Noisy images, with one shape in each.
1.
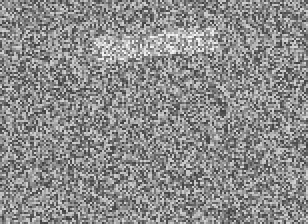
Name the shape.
bar
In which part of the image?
top middle
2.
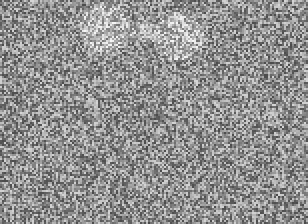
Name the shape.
dumbbell
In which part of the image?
top middle
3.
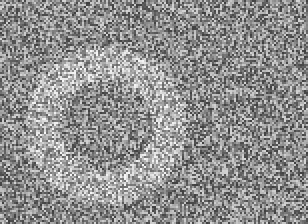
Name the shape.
ring
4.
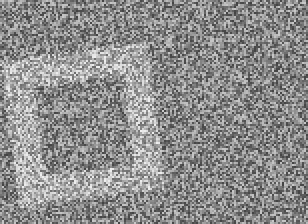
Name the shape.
square frame
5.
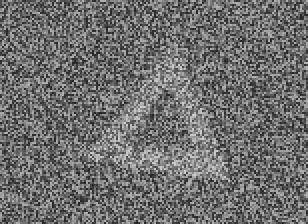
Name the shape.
triangle frame
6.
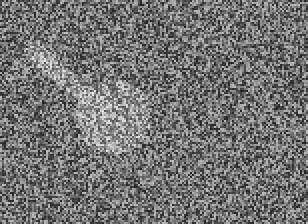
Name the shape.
lollipop
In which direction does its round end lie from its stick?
down and right
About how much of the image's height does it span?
half
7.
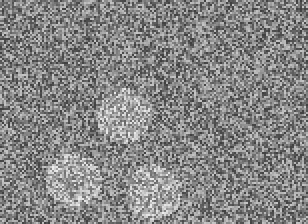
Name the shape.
three dots
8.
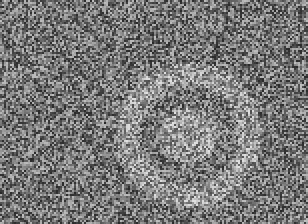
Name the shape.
bullseye
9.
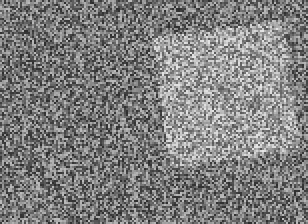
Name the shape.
square
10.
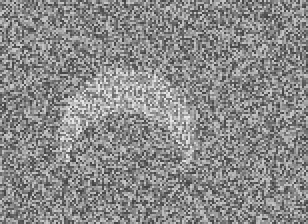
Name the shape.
crescent
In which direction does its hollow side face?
down
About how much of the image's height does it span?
half
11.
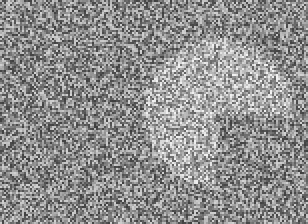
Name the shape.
disc with a wedge cut out
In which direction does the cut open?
down and right
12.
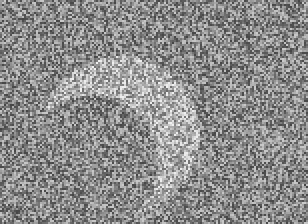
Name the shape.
crescent
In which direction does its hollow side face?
down and left
